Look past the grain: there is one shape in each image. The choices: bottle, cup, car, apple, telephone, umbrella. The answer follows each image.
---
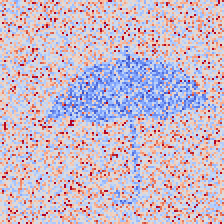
umbrella
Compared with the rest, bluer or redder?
bluer
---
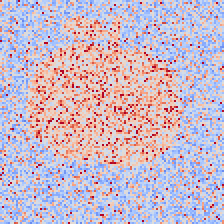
apple
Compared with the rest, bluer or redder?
redder
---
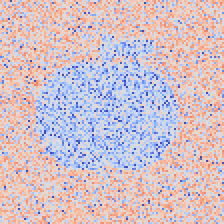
apple
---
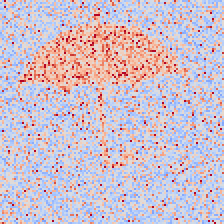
umbrella
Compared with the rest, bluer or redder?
redder
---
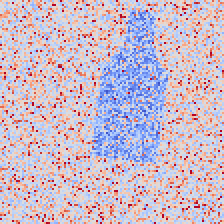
bottle
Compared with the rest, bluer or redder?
bluer
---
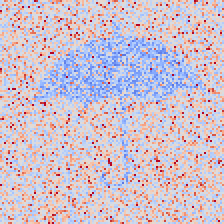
umbrella
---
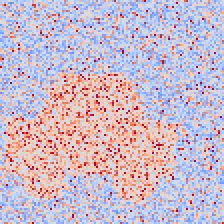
car
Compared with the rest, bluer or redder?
redder
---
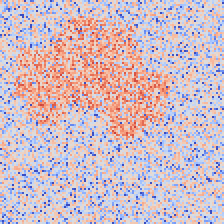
car
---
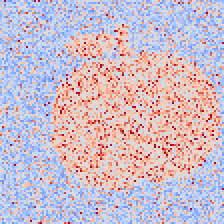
apple
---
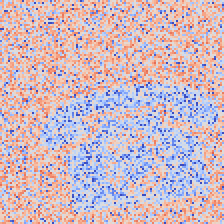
telephone
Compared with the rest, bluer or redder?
bluer
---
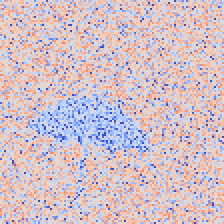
umbrella
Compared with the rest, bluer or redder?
bluer
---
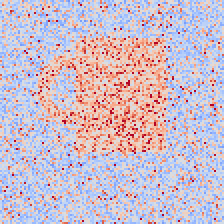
cup
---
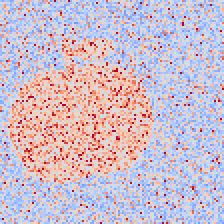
apple
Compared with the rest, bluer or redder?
redder
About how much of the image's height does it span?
two thirds
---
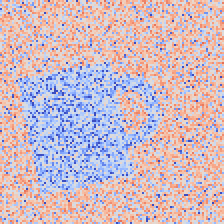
cup
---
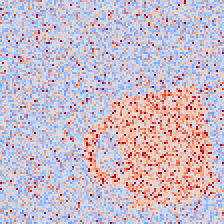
cup
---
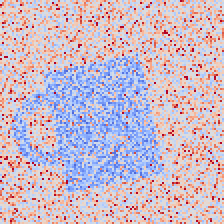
cup
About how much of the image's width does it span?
two thirds
